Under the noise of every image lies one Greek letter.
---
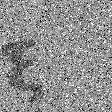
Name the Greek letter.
xi
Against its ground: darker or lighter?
darker
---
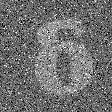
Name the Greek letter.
delta
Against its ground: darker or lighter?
lighter
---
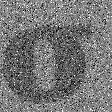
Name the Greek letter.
sigma
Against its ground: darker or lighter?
darker
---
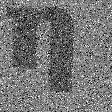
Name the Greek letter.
eta
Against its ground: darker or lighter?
darker
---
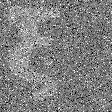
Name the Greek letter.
xi
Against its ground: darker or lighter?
lighter
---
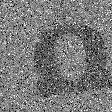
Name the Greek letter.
omega
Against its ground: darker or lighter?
darker
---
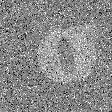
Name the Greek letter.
sigma
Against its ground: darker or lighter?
lighter
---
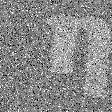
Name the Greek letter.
eta
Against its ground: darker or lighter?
lighter
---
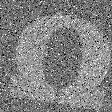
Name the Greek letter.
omega
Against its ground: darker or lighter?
lighter
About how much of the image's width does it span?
nearly all
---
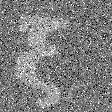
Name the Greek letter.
xi
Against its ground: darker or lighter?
lighter
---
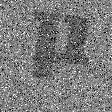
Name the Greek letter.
mu
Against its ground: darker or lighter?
darker
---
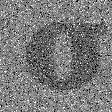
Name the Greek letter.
sigma
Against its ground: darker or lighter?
darker
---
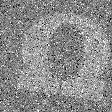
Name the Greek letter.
omega
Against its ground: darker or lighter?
lighter
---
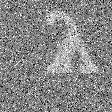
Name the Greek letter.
lambda
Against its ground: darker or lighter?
lighter
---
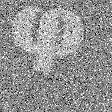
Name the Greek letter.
phi
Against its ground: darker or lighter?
lighter
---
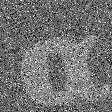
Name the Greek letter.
alpha
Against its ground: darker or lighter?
lighter
